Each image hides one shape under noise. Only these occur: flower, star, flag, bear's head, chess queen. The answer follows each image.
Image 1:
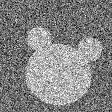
bear's head
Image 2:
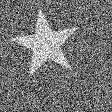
star
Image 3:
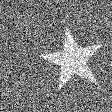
star
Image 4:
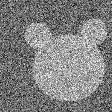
bear's head
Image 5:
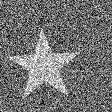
star
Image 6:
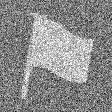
flag
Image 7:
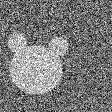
bear's head
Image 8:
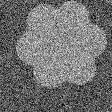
flower
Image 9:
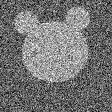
bear's head
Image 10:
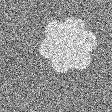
flower
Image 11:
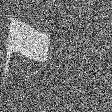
flag
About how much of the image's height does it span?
half
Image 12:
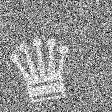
chess queen
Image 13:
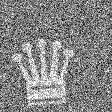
chess queen
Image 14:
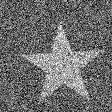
star
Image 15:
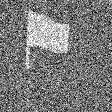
flag
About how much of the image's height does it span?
half
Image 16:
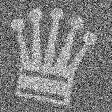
chess queen
